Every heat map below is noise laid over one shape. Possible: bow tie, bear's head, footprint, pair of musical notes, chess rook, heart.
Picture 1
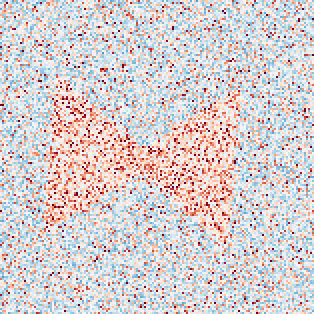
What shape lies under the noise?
bow tie
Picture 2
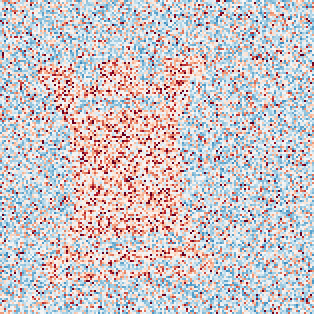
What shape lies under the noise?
chess rook
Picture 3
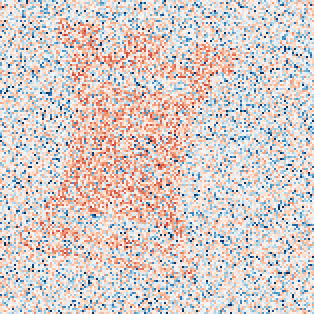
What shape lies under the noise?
chess rook
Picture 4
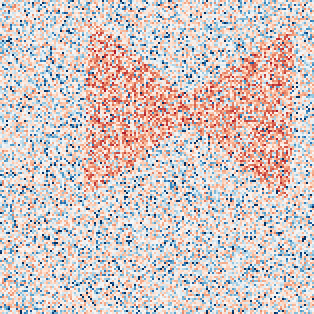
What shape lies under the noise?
bow tie
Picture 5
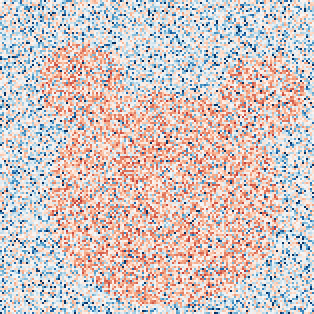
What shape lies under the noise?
bear's head
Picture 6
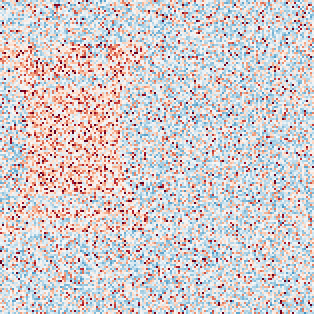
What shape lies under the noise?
chess rook
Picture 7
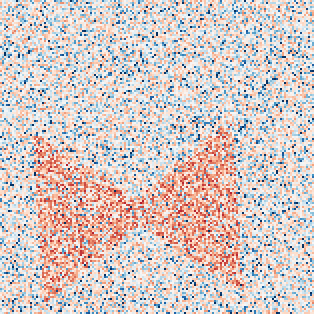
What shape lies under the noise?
bow tie
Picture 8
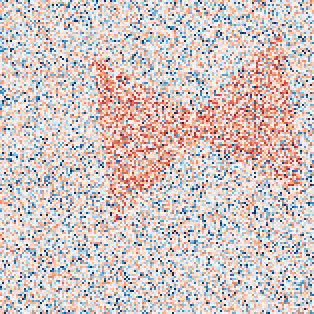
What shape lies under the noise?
bow tie
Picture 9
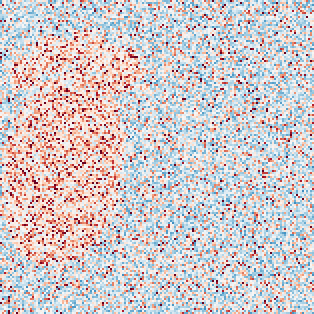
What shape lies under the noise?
footprint
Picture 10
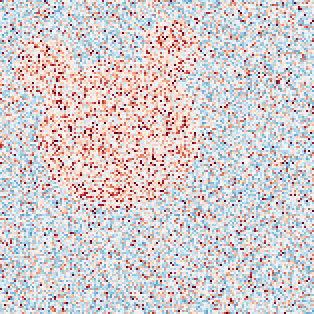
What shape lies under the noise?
bear's head
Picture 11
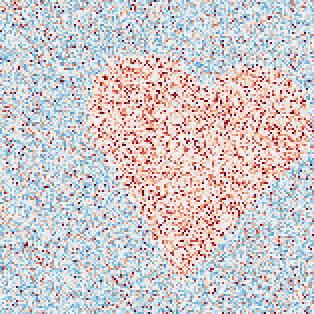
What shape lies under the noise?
heart
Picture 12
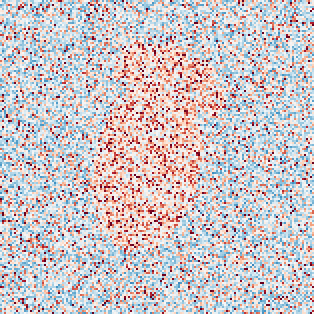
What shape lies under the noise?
footprint
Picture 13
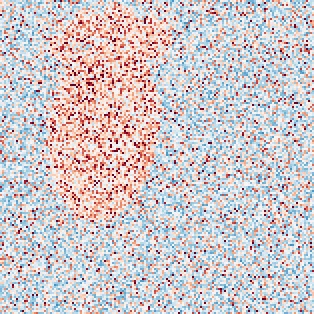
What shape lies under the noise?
footprint
